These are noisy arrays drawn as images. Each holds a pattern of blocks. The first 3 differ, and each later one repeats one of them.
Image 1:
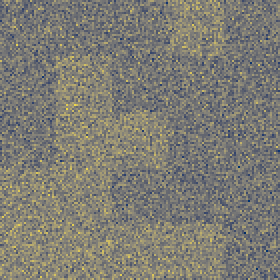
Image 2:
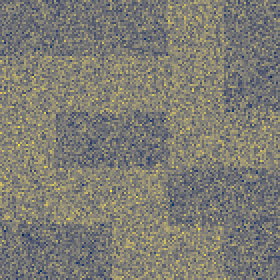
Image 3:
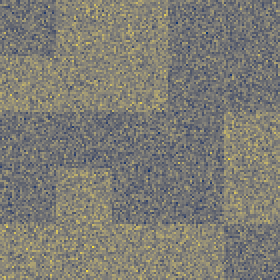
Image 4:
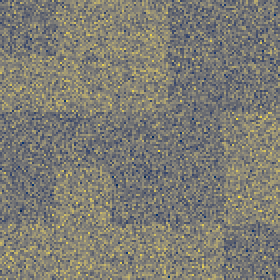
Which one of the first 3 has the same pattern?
3
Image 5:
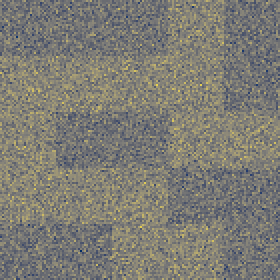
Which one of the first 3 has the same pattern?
2
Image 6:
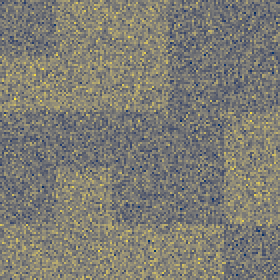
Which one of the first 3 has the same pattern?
3
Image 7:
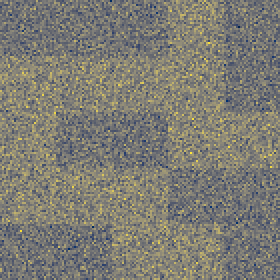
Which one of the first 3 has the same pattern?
2
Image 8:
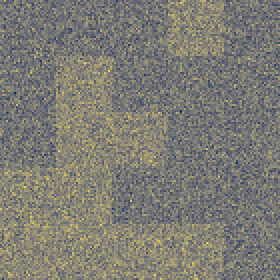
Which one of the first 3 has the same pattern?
1
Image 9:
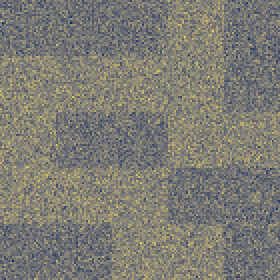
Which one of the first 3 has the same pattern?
2
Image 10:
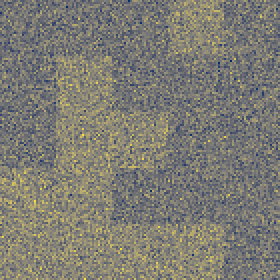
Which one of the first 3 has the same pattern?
1
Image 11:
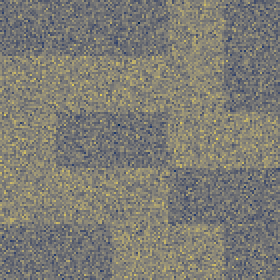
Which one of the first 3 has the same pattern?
2
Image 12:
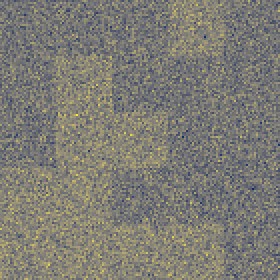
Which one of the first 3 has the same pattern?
1
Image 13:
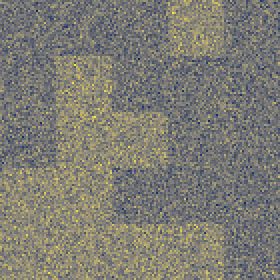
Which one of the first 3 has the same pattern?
1
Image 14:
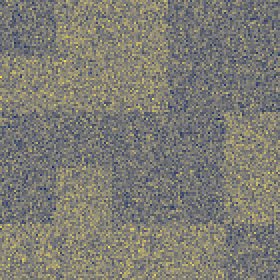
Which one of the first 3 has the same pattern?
3
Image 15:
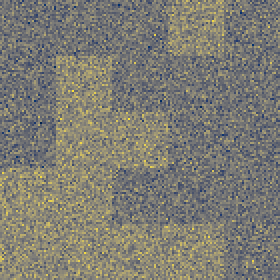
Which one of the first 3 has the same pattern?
1
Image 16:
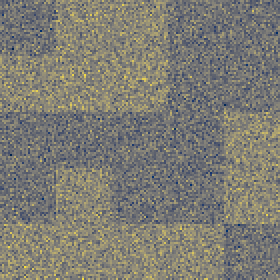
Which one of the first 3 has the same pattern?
3
